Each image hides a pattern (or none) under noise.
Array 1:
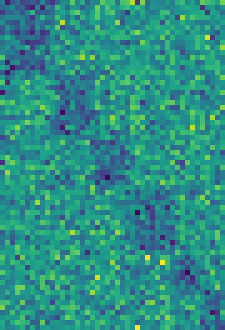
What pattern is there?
blocks along the diagonal
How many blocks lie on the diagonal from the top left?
6
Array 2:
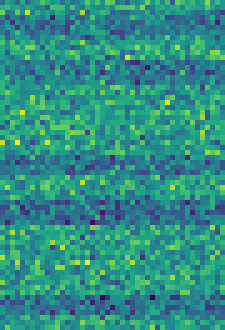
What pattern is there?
bands of rows
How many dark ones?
5
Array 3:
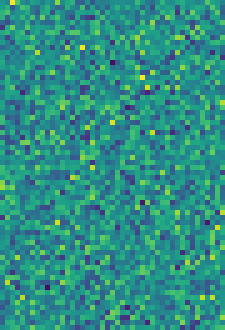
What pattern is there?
only noise
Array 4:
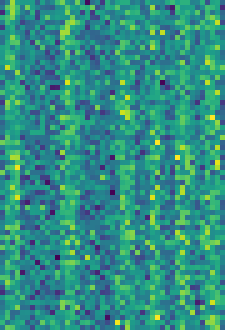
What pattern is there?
bands of columns
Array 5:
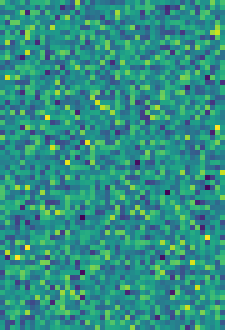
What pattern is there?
only noise
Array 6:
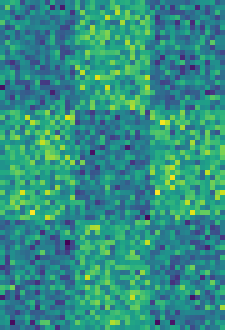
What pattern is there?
a checkerboard
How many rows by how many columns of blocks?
3 by 3
